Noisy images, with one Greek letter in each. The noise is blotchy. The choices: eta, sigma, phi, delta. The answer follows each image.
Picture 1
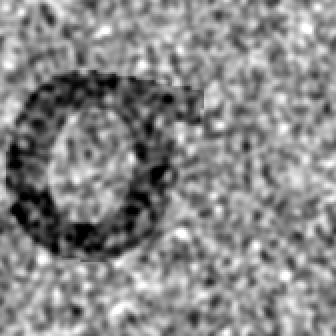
sigma
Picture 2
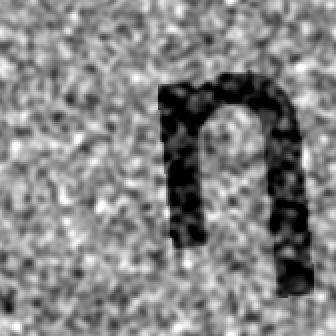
eta
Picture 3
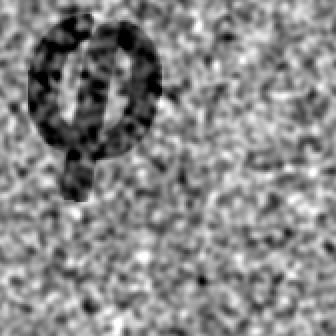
phi
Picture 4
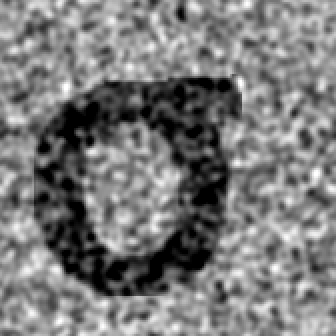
sigma
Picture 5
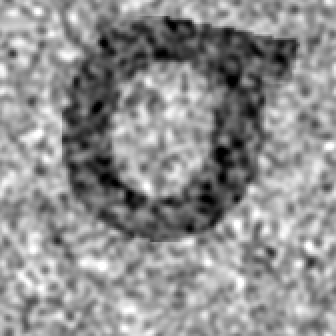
sigma
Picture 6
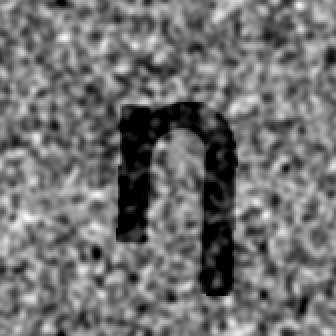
eta
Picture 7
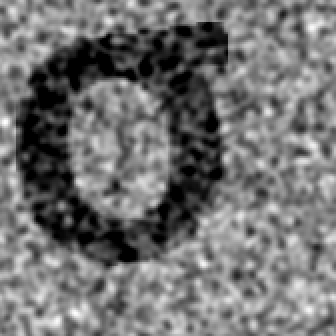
sigma
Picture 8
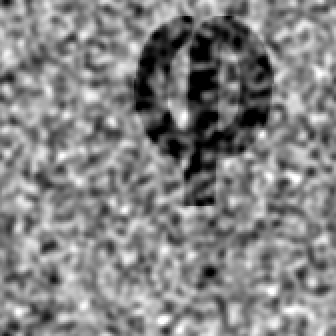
phi
